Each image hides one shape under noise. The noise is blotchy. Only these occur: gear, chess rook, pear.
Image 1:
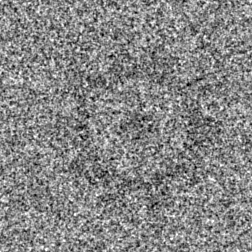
gear
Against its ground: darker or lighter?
darker
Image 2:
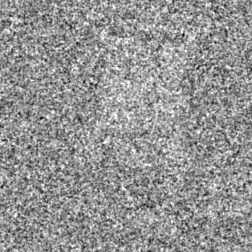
chess rook
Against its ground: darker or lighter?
lighter
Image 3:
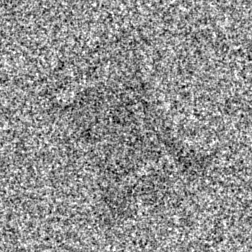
chess rook
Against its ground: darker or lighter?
darker
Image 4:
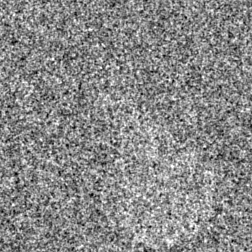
pear
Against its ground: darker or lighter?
lighter
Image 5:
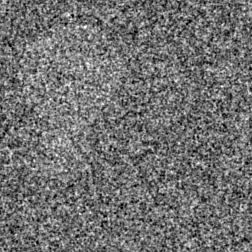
pear
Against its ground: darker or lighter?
lighter
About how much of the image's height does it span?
two thirds
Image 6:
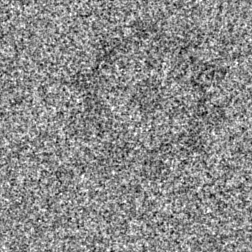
gear
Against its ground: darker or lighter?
darker
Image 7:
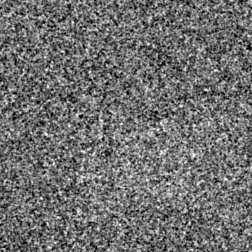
chess rook
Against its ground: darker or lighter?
lighter
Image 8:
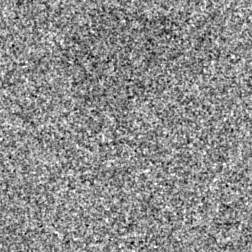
pear
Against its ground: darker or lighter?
darker
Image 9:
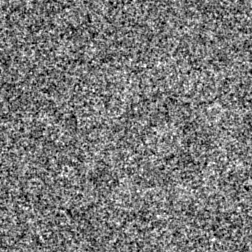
gear
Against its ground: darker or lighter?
lighter
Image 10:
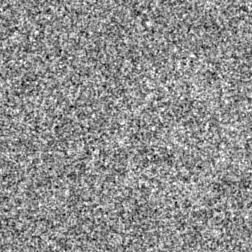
gear
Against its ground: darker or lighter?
lighter
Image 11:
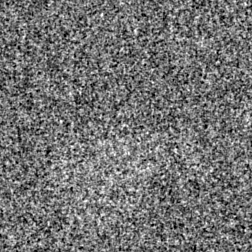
pear
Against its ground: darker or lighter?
lighter
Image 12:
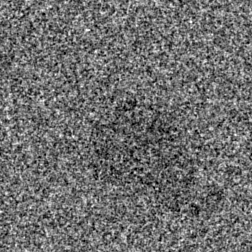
pear
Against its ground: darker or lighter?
darker
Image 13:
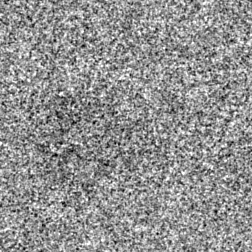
pear
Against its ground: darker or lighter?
darker
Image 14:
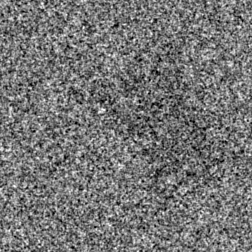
chess rook
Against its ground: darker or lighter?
darker
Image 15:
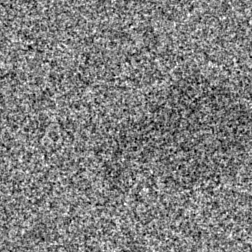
pear
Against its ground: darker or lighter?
darker
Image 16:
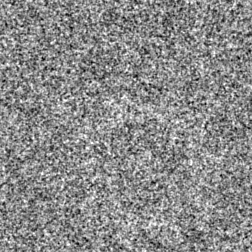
gear
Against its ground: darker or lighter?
lighter
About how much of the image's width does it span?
two thirds
